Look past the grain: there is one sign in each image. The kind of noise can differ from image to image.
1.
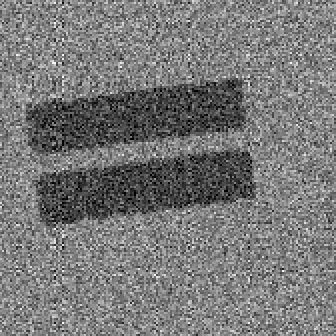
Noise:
low rank plus noise
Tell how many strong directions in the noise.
one
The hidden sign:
equals sign
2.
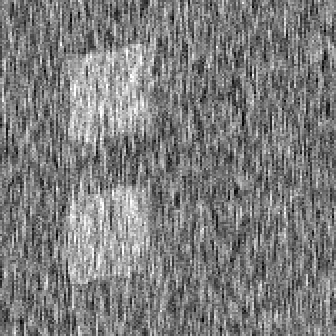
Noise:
streaked along the columns
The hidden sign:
colon
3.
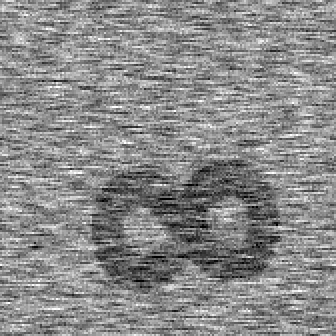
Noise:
streaked along the rows
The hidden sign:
infinity sign
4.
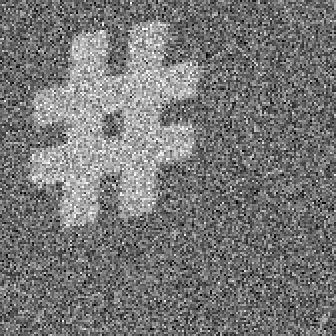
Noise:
independent entries
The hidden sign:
hash sign
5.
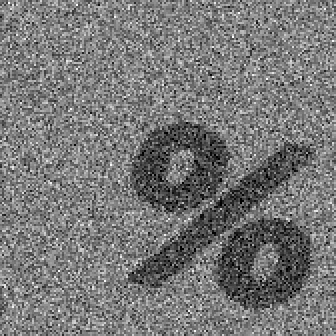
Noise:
independent entries
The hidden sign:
percent sign
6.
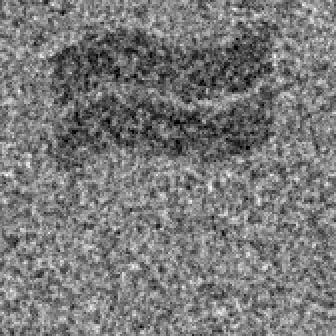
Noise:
blotchy
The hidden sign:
approximately sign
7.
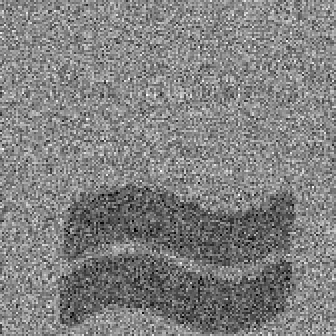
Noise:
low rank plus noise
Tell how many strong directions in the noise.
three or four
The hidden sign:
approximately sign
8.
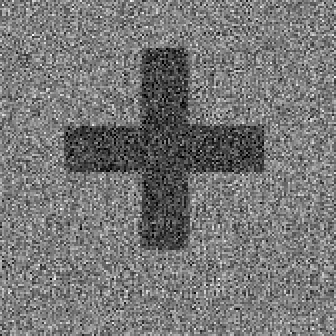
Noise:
low rank plus noise
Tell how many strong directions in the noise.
one
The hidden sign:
plus sign
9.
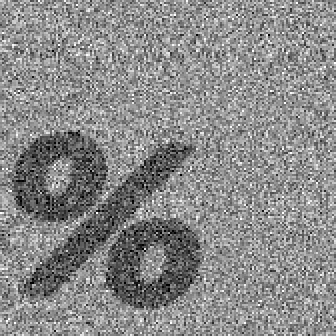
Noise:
low rank plus noise
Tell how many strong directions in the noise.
two
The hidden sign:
percent sign
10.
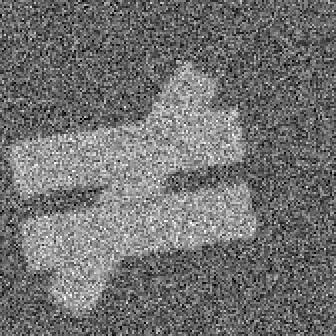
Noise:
independent entries
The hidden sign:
not-equal sign
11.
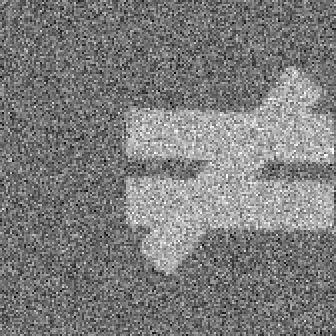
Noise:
independent entries
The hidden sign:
not-equal sign
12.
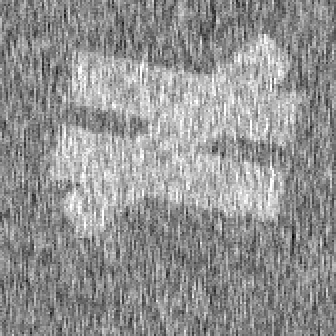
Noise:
streaked along the columns
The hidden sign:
not-equal sign
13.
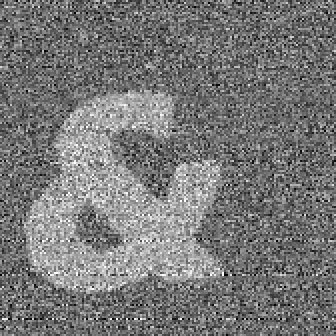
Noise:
rows of uneven size
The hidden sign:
ampersand
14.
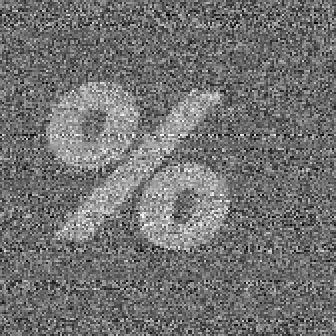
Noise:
rows of uneven size
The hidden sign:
percent sign
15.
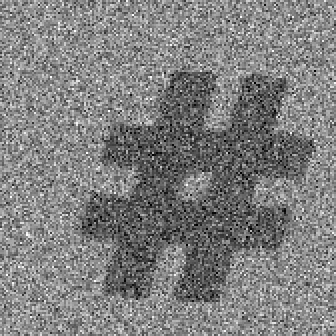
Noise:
independent entries
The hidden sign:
hash sign
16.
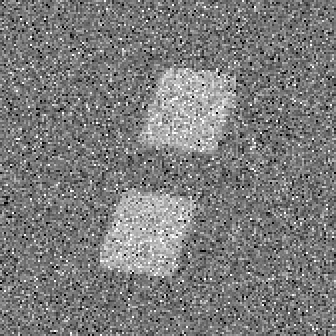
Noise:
heavy tails
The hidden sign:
colon
